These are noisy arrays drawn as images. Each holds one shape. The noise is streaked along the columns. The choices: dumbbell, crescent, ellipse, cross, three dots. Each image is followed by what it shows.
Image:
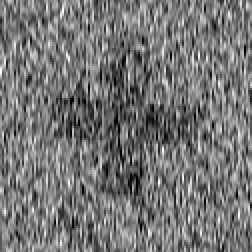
cross
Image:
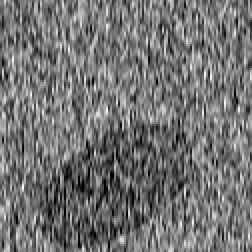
ellipse
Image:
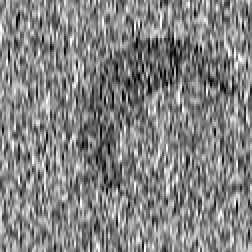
crescent
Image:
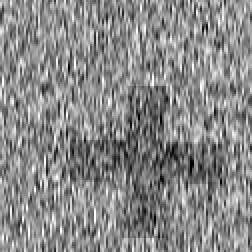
cross
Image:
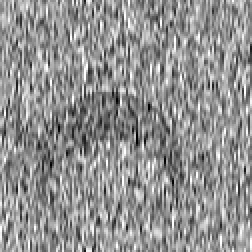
crescent
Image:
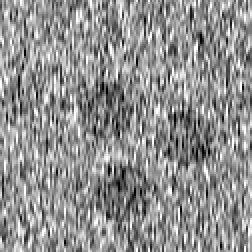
three dots
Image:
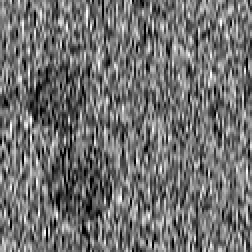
dumbbell
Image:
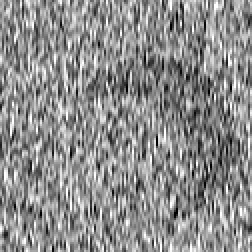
crescent
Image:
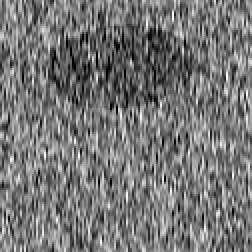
ellipse
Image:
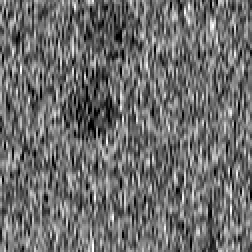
dumbbell
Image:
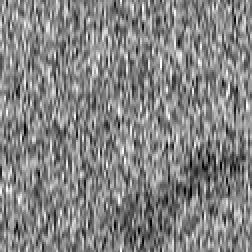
dumbbell
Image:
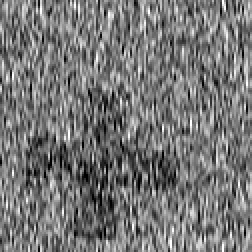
cross
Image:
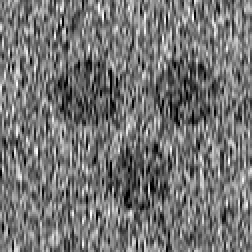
three dots
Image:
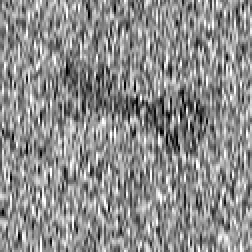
dumbbell
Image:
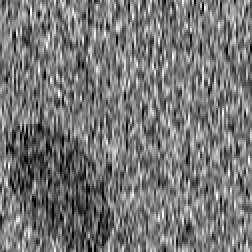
ellipse
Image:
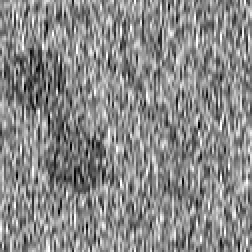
dumbbell
